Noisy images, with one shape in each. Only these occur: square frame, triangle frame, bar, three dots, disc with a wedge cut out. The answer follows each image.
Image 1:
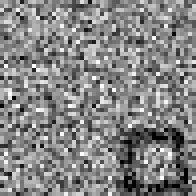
square frame
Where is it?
bottom right
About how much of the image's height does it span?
a third
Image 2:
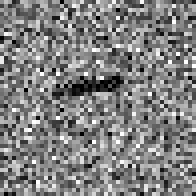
bar
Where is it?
centre
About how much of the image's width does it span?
a third
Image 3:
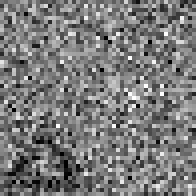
triangle frame
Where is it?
bottom left
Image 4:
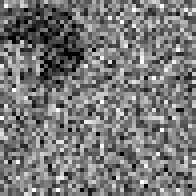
disc with a wedge cut out
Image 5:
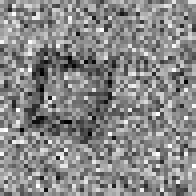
square frame
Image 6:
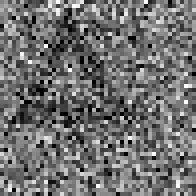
triangle frame
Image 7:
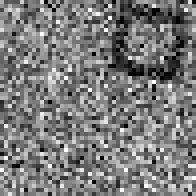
square frame
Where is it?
top right
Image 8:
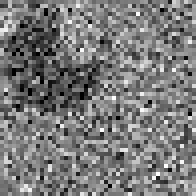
disc with a wedge cut out
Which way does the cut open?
up and right
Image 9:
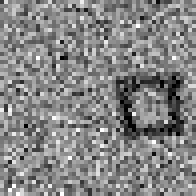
square frame
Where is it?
middle right
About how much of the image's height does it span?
a third
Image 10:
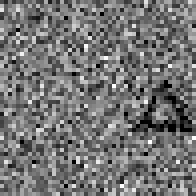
triangle frame
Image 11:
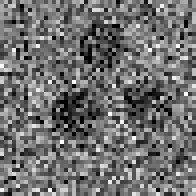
three dots
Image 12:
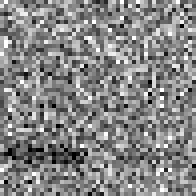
bar
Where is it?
bottom left
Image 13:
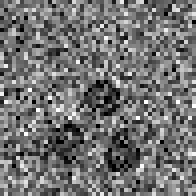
three dots
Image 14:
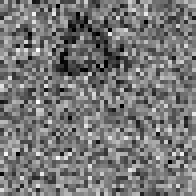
triangle frame
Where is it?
top middle
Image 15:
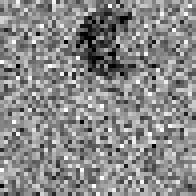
disc with a wedge cut out
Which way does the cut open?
right
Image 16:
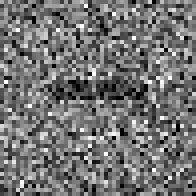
bar
